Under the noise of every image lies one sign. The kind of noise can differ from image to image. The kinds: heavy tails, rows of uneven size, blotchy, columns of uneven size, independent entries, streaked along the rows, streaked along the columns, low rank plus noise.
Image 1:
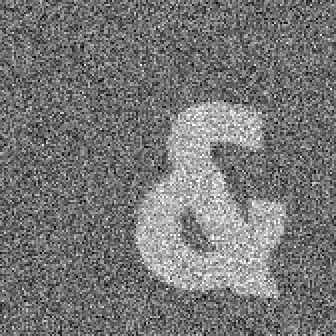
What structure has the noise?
low rank plus noise
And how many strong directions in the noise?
three or four
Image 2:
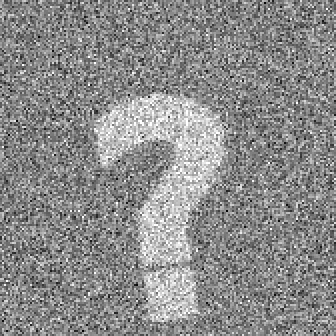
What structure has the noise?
low rank plus noise
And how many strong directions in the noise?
five to eight
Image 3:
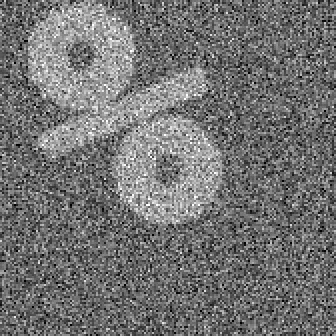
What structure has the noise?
low rank plus noise
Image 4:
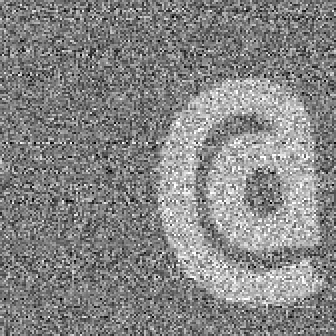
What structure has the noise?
rows of uneven size
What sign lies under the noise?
at sign
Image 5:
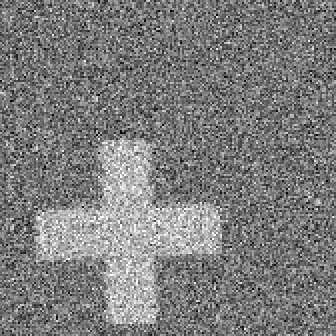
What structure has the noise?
low rank plus noise
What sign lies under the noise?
plus sign
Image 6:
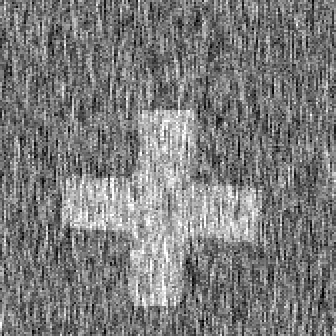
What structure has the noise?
streaked along the columns
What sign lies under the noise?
plus sign
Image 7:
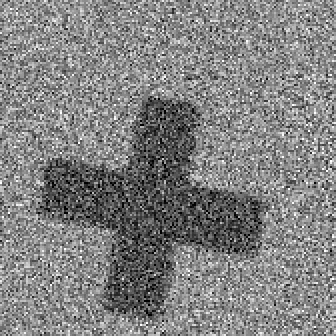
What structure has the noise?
low rank plus noise
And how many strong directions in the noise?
three or four
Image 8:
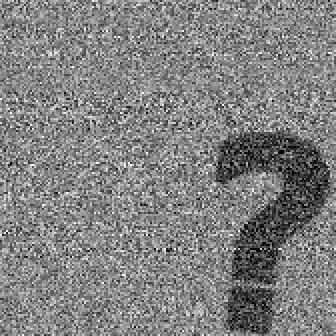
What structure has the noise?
rows of uneven size
